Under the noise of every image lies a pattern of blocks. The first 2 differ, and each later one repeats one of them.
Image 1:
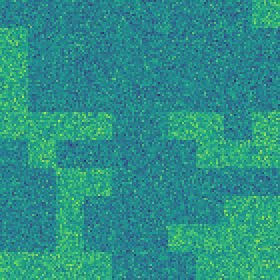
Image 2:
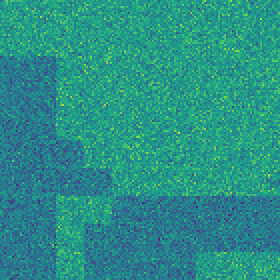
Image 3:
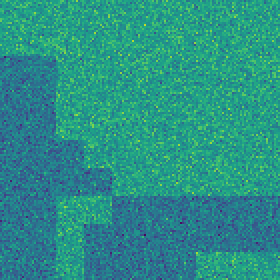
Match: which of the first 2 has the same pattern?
2
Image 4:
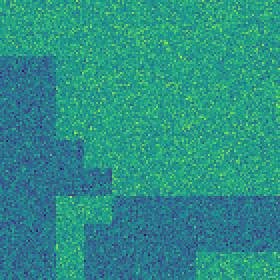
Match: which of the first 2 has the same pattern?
2
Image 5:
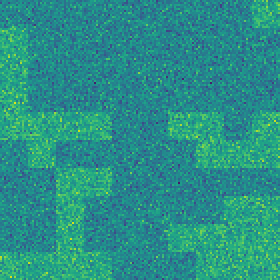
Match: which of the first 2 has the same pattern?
1
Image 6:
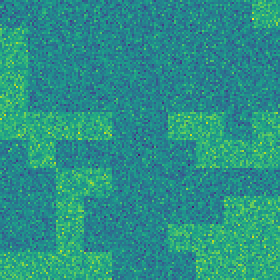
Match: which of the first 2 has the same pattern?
1
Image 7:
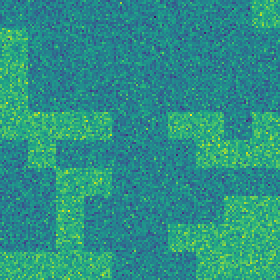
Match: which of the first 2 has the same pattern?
1
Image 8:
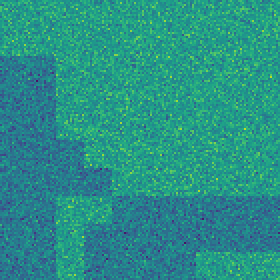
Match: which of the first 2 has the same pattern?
2
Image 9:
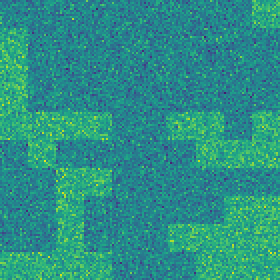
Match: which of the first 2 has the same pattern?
1
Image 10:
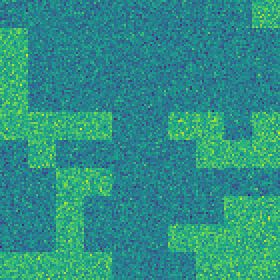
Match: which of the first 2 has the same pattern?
1
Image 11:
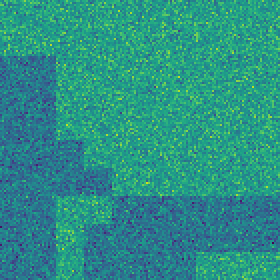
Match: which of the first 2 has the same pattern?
2
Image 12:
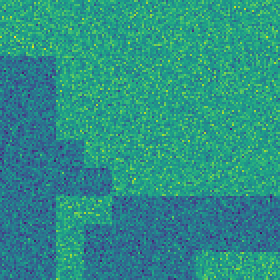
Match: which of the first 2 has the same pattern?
2
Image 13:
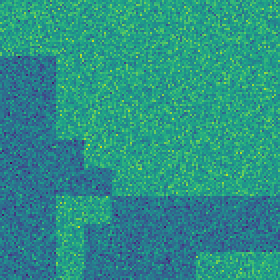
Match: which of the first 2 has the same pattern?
2
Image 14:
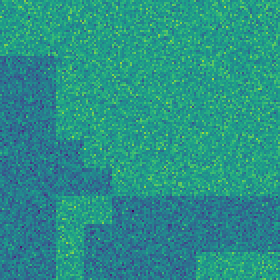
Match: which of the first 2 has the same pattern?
2
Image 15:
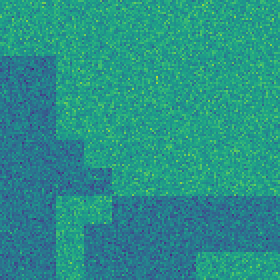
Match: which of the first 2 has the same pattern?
2
